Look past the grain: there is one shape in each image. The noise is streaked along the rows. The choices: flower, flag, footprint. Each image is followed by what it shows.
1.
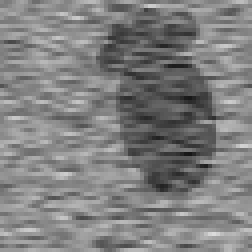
footprint
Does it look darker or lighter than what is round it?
darker
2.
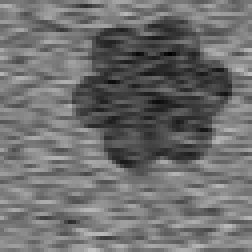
flower
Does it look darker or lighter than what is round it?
darker
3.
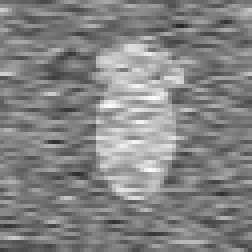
footprint
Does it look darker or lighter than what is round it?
lighter
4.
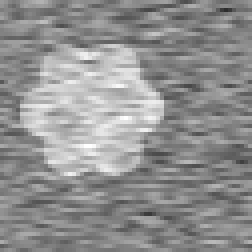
flower
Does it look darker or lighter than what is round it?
lighter
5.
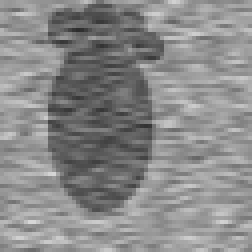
footprint
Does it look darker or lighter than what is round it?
darker
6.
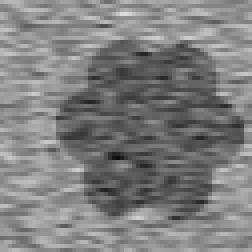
flower
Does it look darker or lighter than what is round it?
darker
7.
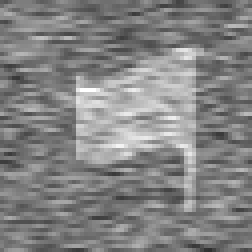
flag
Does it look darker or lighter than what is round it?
lighter
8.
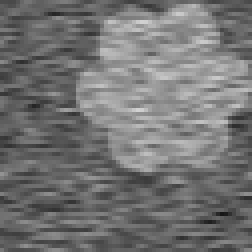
flower
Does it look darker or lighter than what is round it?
lighter
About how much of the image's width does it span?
two thirds
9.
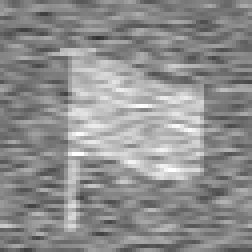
flag
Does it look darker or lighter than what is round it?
lighter
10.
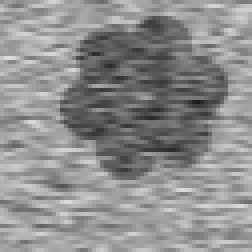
flower
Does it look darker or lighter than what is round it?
darker
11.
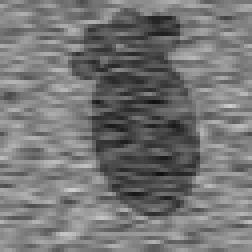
footprint
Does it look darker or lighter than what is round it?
darker
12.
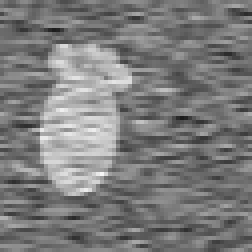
footprint
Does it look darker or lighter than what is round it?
lighter
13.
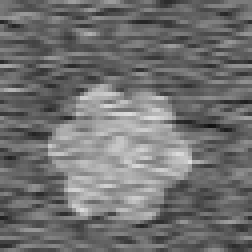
flower
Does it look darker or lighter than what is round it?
lighter
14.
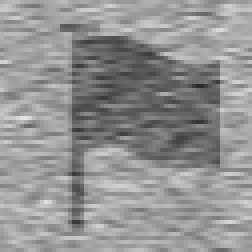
flag
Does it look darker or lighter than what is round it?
darker
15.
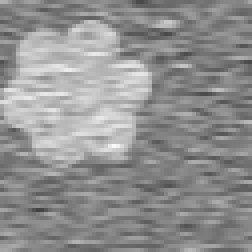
flower
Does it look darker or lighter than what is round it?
lighter
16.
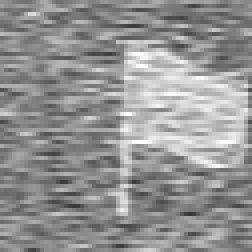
flag
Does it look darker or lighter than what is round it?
lighter
